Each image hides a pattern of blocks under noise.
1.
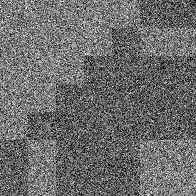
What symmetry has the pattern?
mirrored about the diagonal from the top left
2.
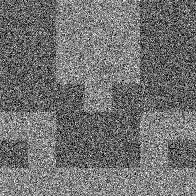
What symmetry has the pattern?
left and right mirror each other
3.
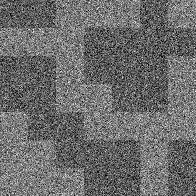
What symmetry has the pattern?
mirrored about the diagonal from the bottom left
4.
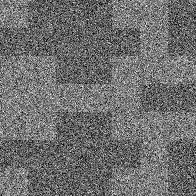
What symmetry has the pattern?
top and bottom mirror each other
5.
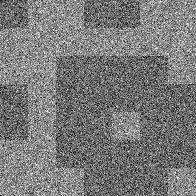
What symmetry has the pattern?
mirrored about the diagonal from the top left
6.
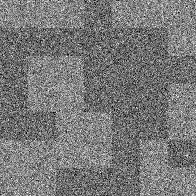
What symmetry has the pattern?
no symmetry
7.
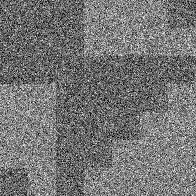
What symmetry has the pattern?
mirrored about the diagonal from the top left
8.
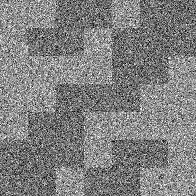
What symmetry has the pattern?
the same after a half turn
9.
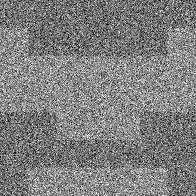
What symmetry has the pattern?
left and right mirror each other
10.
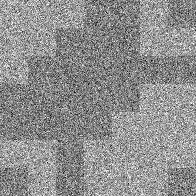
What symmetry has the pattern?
mirrored about the diagonal from the top left
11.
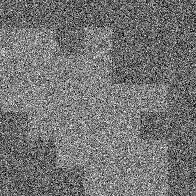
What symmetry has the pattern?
mirrored about the diagonal from the bottom left
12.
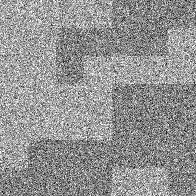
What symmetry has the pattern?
no symmetry
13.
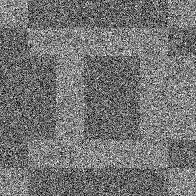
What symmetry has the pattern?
top and bottom mirror each other
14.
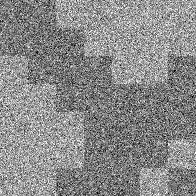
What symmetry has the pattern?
mirrored about the diagonal from the top left
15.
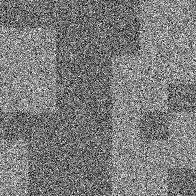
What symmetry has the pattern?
no symmetry
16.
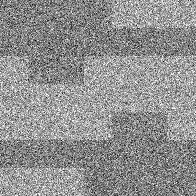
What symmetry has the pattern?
the same after a half turn
